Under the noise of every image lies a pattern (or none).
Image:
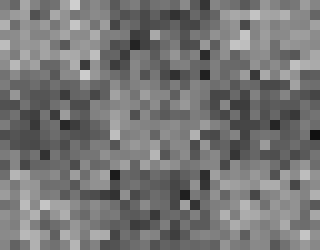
a checkerboard
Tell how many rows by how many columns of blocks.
3 by 3
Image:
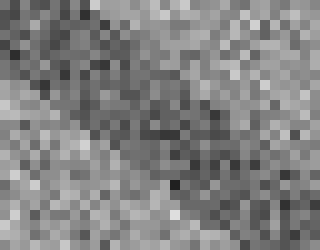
a diagonal band
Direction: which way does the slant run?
top left to bottom right
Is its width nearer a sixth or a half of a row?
a half
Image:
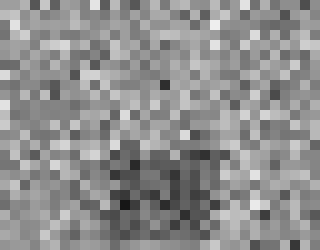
one block
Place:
bottom middle
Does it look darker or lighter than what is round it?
darker
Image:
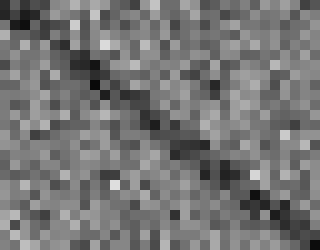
a diagonal band
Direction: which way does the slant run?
top left to bottom right
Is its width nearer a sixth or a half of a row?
a sixth
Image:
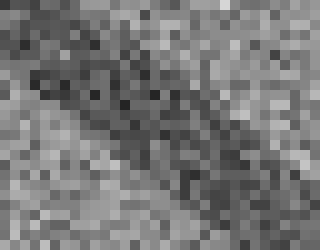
a diagonal band
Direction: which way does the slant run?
top left to bottom right
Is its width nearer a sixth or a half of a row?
a half
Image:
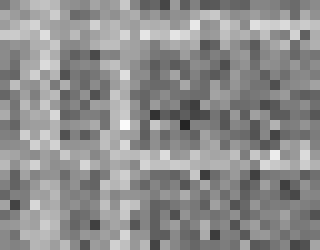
bands of rows crossing bands of columns
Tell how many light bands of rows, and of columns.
2 and 2
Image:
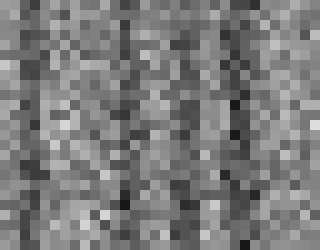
bands of columns
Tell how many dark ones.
4
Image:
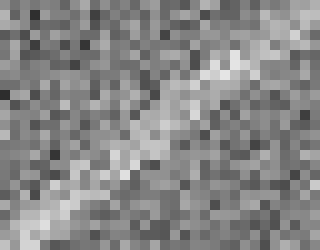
a diagonal band
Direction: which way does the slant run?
bottom left to top right
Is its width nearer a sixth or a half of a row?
a sixth
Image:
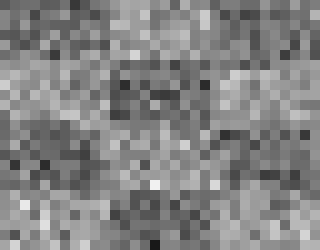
a checkerboard
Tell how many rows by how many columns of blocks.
4 by 3
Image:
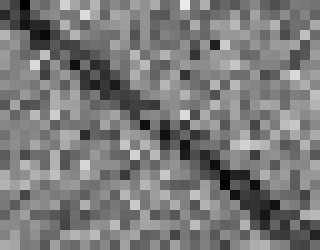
a diagonal band
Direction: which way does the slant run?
top left to bottom right
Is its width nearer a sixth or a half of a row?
a sixth
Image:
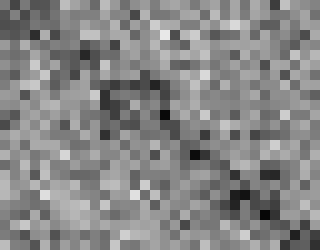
blocks along the diagonal
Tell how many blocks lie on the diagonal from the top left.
6
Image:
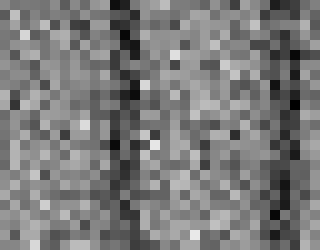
bands of columns
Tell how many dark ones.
2
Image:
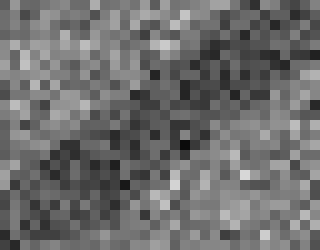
a diagonal band
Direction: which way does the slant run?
bottom left to top right
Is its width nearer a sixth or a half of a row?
a half
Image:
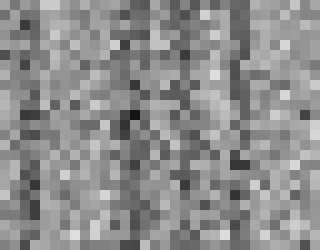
bands of columns
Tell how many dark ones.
4
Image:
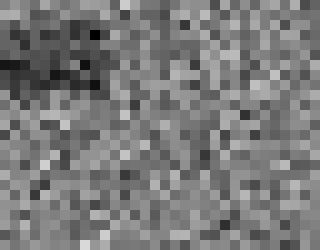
one block
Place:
top left
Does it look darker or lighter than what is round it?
darker
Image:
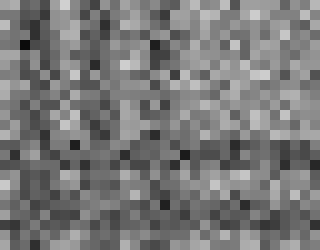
bands of rows crossing bands of columns
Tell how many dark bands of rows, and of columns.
2 and 3
